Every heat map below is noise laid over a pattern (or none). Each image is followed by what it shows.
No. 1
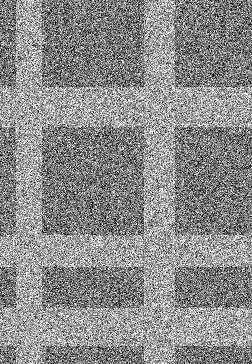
bands of rows crossing bands of columns
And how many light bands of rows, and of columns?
3 and 2
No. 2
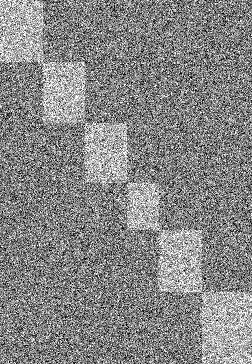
blocks along the diagonal
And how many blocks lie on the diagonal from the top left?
6
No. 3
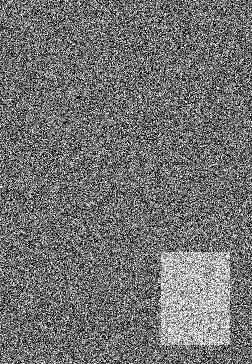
one block
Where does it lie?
bottom right
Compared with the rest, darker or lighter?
lighter
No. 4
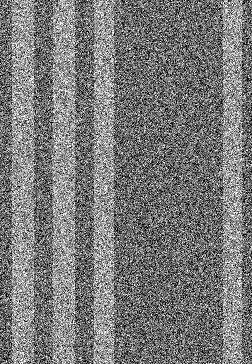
bands of columns
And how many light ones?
4
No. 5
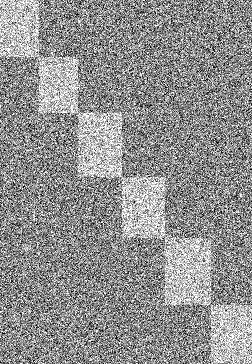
blocks along the diagonal
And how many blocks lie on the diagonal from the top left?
6
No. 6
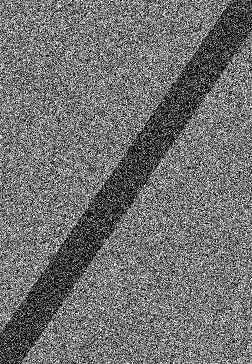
a diagonal band
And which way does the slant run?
bottom left to top right
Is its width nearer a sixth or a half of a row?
a sixth
